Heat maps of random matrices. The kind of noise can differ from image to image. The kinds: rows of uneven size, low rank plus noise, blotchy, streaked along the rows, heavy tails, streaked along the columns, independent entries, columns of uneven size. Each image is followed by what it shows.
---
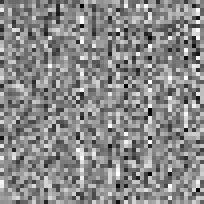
columns of uneven size
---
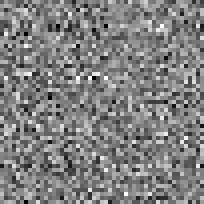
low rank plus noise
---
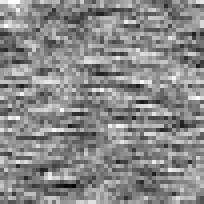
streaked along the rows
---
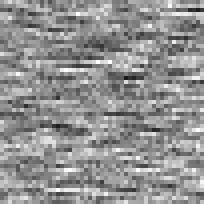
streaked along the rows
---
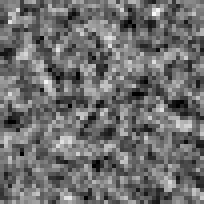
blotchy
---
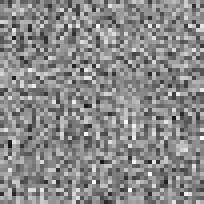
low rank plus noise
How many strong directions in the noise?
five to eight
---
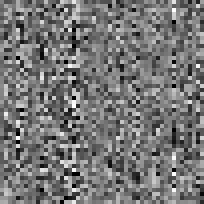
columns of uneven size
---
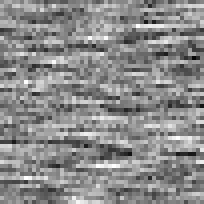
streaked along the rows
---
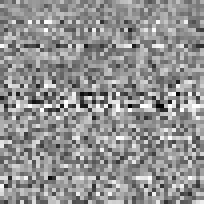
rows of uneven size
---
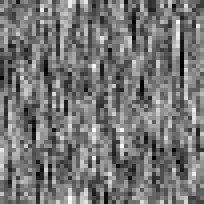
streaked along the columns
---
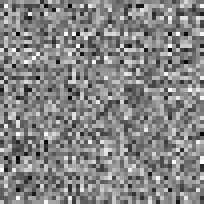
low rank plus noise
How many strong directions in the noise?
two
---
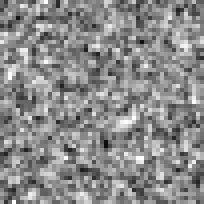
blotchy
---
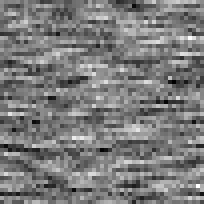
streaked along the rows
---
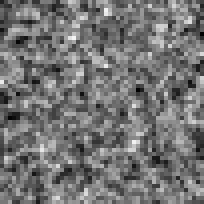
blotchy
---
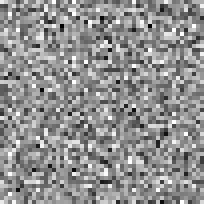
low rank plus noise
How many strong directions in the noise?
five to eight
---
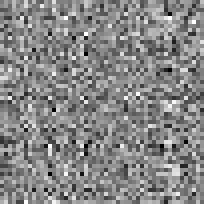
low rank plus noise
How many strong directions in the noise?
two
